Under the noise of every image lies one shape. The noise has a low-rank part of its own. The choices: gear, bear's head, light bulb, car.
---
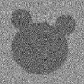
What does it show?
dark bear's head
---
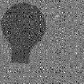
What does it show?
dark light bulb
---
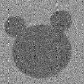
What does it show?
dark bear's head
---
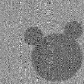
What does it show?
dark bear's head
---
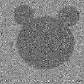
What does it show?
dark bear's head
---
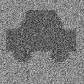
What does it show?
dark car
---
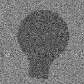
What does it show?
dark light bulb
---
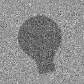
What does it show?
dark light bulb
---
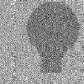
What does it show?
dark light bulb
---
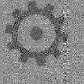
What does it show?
dark gear
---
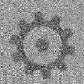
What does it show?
dark gear
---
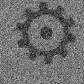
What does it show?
dark gear
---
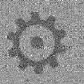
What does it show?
dark gear
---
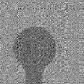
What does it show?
dark light bulb
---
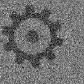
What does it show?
dark gear
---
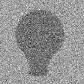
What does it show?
dark light bulb
